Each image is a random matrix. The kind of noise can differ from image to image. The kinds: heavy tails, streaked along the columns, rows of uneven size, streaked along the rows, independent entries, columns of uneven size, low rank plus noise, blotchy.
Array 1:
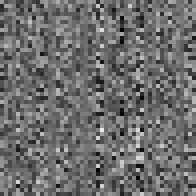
columns of uneven size
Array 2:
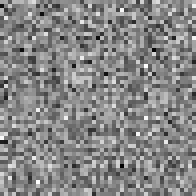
low rank plus noise
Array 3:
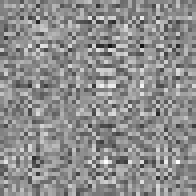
low rank plus noise
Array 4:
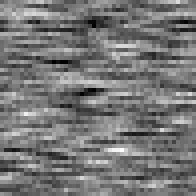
streaked along the rows
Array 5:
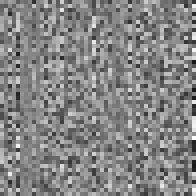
columns of uneven size
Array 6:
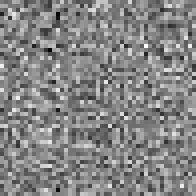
low rank plus noise
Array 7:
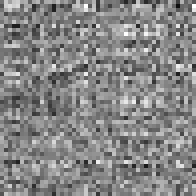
low rank plus noise
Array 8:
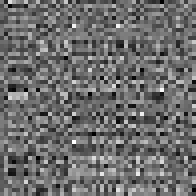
low rank plus noise
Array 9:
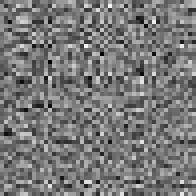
low rank plus noise
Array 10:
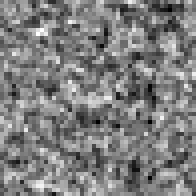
blotchy
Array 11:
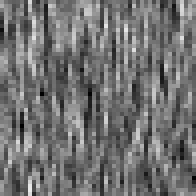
streaked along the columns
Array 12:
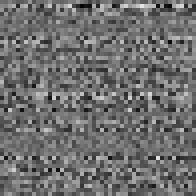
rows of uneven size
